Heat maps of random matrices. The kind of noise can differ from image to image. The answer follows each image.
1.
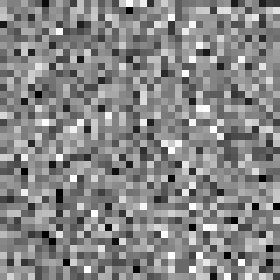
heavy tails
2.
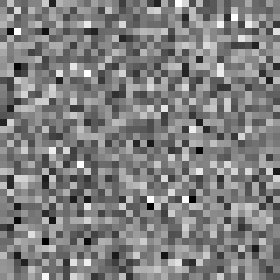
low rank plus noise
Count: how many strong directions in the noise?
one
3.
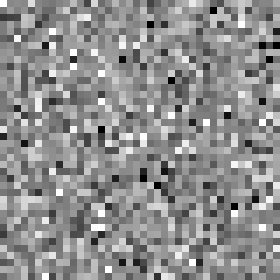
heavy tails
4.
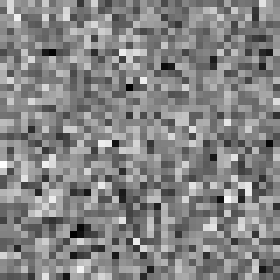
low rank plus noise
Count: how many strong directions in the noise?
three or four
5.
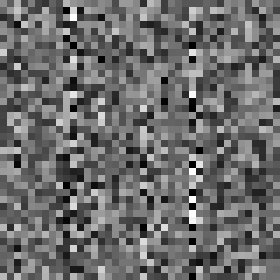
columns of uneven size
